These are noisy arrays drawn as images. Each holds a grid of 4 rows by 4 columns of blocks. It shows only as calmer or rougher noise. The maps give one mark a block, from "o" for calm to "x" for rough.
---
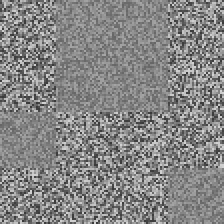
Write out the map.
x o o x
x o o x
o x x x
x x x o
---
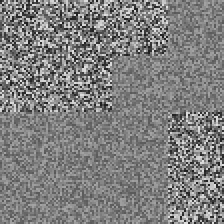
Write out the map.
x x x o
x x o o
o o o x
o o o x
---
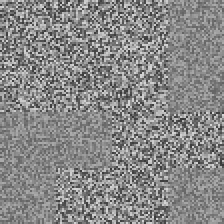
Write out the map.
x x x o
x x x o
o o x x
o x x o
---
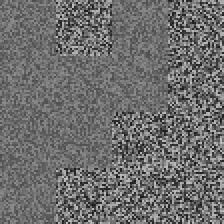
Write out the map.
o x o x
o o o x
o o x x
o x x x
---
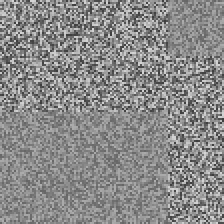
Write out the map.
x x x o
x x x x
o o o x
o o o x
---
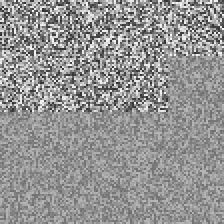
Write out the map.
x x x x
x x x o
o o o o
o o o o
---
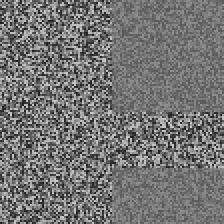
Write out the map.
x x o o
x x o o
x x x x
x x o o
